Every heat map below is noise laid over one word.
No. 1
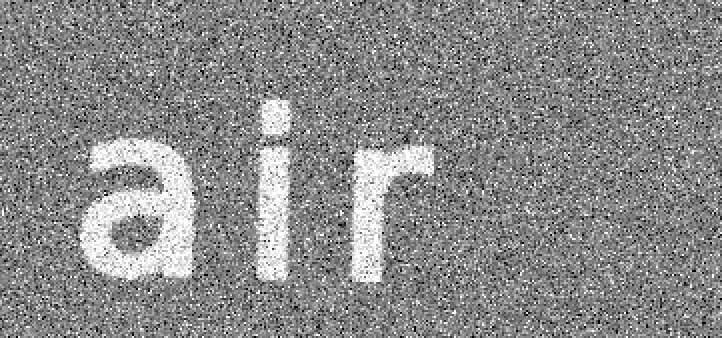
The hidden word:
air
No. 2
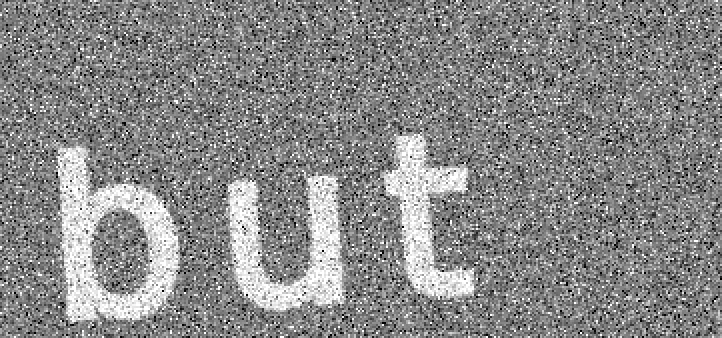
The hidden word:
but
